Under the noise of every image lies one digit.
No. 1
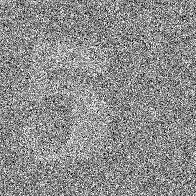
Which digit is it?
5
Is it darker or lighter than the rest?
lighter
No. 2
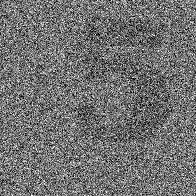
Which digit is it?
5
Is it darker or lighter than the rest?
darker
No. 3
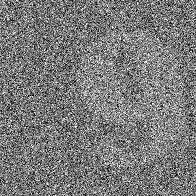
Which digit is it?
9
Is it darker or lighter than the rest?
lighter
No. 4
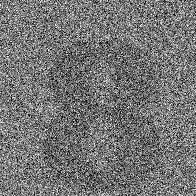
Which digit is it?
8
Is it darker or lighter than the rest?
darker
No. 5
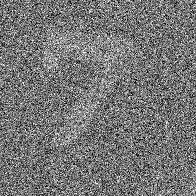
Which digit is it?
7
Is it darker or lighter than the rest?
lighter
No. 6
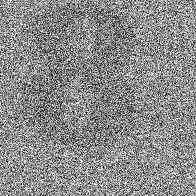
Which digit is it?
8
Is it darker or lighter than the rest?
darker
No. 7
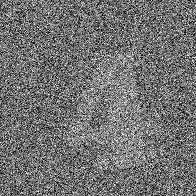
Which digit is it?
4
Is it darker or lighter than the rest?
lighter
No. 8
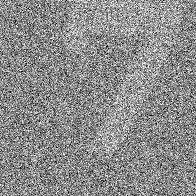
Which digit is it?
7
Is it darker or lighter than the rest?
lighter
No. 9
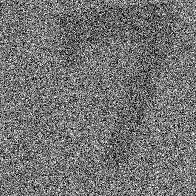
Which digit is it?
7
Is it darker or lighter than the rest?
darker
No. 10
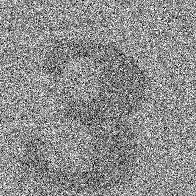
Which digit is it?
3
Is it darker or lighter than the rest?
darker
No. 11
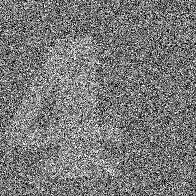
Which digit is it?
4
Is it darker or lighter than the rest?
lighter
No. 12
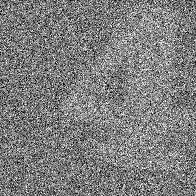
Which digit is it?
4
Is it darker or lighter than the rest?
lighter
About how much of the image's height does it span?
nearly all
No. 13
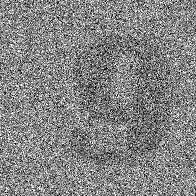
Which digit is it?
9
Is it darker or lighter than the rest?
darker
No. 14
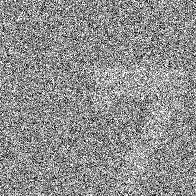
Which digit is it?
7
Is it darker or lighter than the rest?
lighter
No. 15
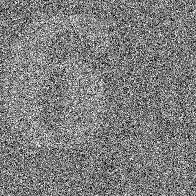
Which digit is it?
6
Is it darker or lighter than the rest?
lighter
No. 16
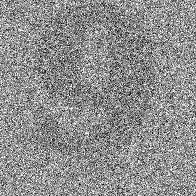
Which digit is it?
9
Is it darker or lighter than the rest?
darker
